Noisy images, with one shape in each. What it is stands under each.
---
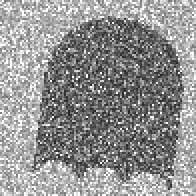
dark ghost
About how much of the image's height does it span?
nearly all
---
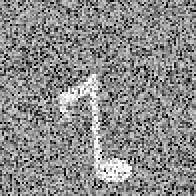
light musical note
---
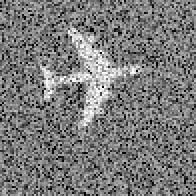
light airplane
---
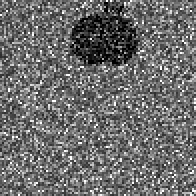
dark apple, top middle
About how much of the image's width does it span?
a third
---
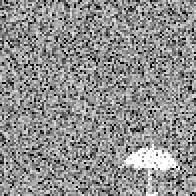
light umbrella, bottom right
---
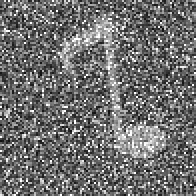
light musical note
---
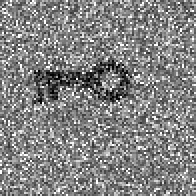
dark key
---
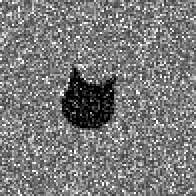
dark cat's head, centre
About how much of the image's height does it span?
a third
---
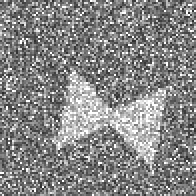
light bow tie
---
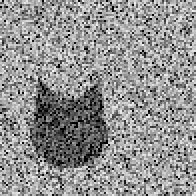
dark cat's head
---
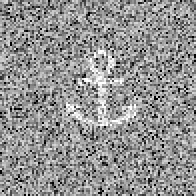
light anchor, centre
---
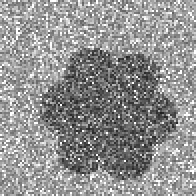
dark flower
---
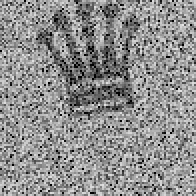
dark chess queen
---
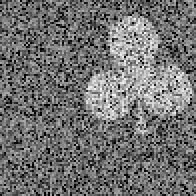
light club
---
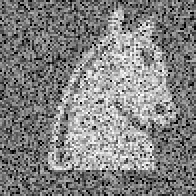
light chess knight
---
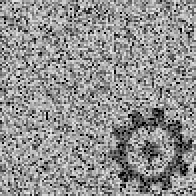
dark gear, bottom right
